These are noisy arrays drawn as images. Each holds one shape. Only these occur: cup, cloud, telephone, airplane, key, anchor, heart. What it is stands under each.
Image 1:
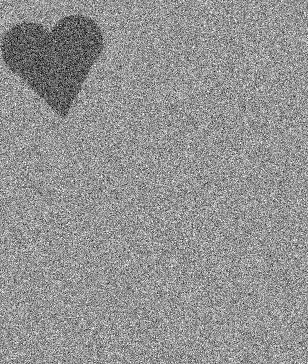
heart
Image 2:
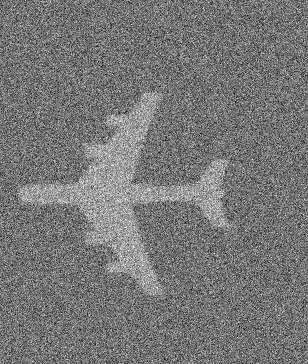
airplane
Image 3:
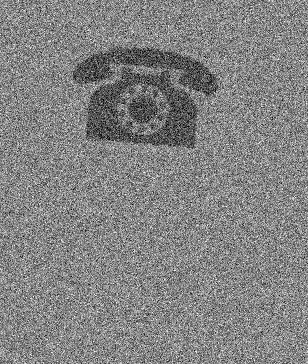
telephone
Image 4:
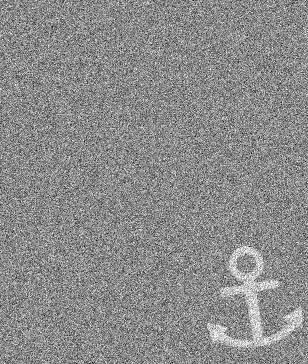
anchor
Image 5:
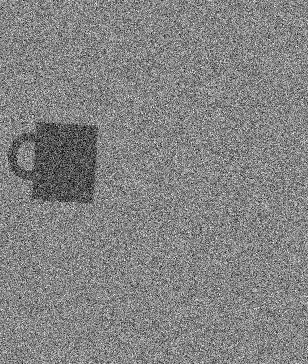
cup
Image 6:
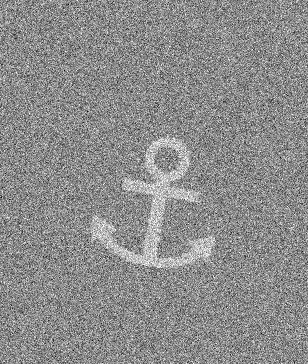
anchor
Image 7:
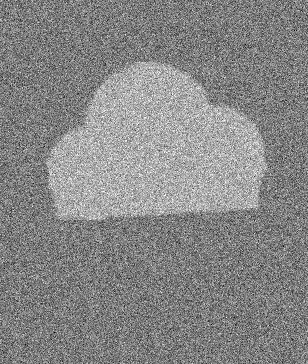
cloud
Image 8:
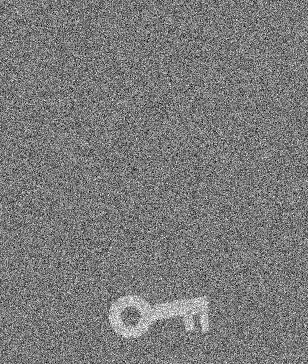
key
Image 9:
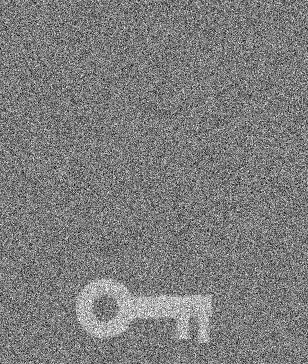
key
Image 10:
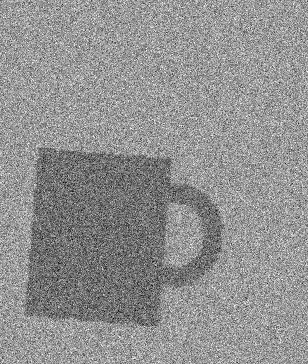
cup
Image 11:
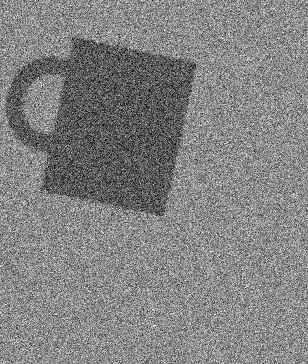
cup
